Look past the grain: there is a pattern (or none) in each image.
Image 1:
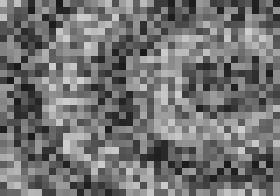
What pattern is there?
rings round one point
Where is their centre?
middle right
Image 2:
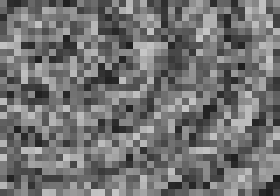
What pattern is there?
rings round one point
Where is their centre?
top left
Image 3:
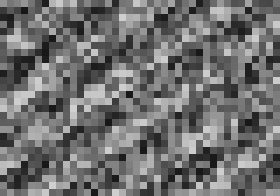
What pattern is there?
diagonal stripes
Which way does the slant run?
bottom left to top right
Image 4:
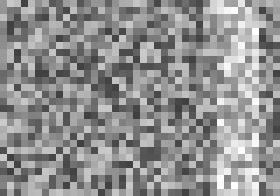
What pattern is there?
one vertical stripe
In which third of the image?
right
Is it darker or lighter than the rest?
lighter
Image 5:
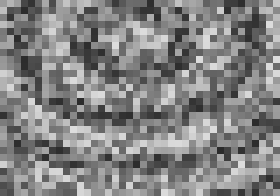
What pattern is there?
rings round one point
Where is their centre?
top middle
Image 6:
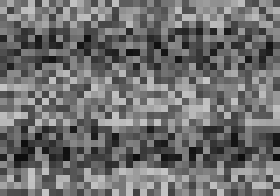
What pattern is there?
horizontal stripes
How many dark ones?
2
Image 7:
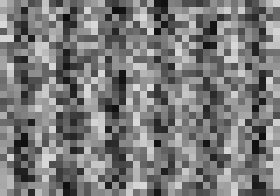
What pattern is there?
vertical stripes
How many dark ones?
6
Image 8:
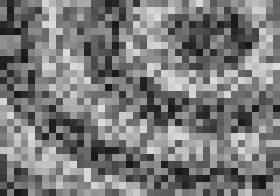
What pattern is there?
rings round one point
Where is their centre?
top right
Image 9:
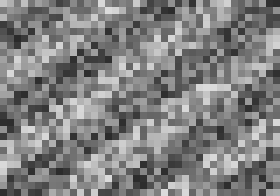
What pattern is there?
diagonal stripes
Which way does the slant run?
bottom left to top right
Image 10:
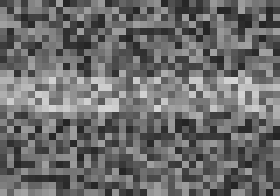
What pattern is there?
one horizontal stripe
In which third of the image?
middle
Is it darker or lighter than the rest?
lighter
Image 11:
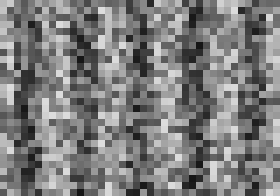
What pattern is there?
vertical stripes
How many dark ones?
5
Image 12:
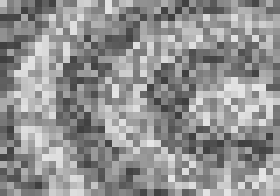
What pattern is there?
rings round one point
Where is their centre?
middle right
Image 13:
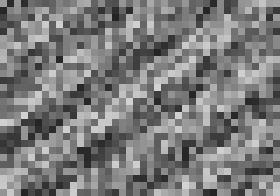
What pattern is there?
diagonal stripes
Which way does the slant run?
bottom left to top right
